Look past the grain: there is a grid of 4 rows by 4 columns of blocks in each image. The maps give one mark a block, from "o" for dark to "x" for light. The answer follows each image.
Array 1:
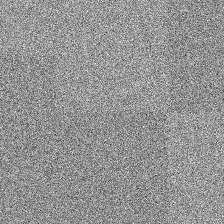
x x x o
o x x o
o o o x
o o o x
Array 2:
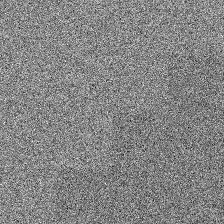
x x x x
x x x o
x x o o
x o o o
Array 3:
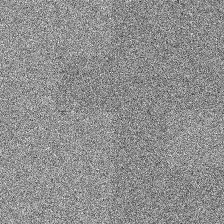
x x o o
x o o o
x x o x
x x o o
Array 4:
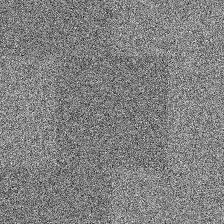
o o x x
x o o x
x o o x
o o x x
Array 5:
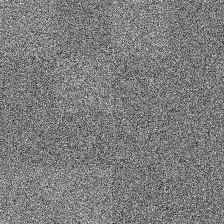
x o x o
o x o o
o o o o
x x o o
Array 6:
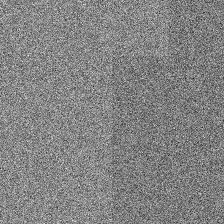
x x x o
x x o o
x x o o
x x o o
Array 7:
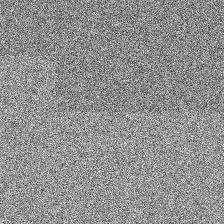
o o o o
x o o o
x x x x
x x x x
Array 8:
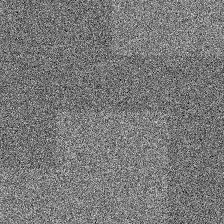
o o x x
o o o o
o x x o
x x x o
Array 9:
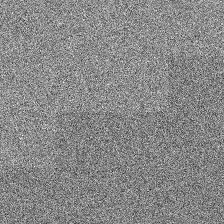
x x x x
x x x o
x o o o
o o o o
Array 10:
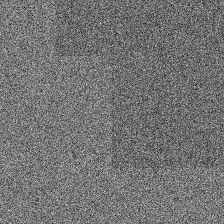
x o o o
x x o o
x x o o
x x x x
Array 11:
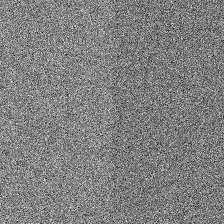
x x o o
x x o o
x x o o
x x o o
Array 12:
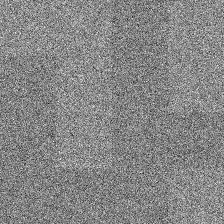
x x o x
o x o x
o x o o
o o o x
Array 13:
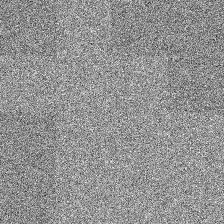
o x o o
x x x o
o x x x
o x x x
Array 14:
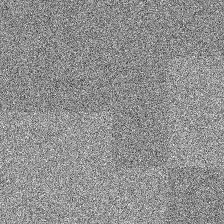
o o o o
o o o x
x x o x
x x x o
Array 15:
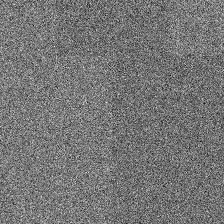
x o o x
x x o o
x x o o
x x o o
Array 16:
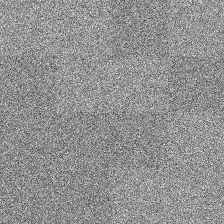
x x o x
o x x o
o o o x
o o x x
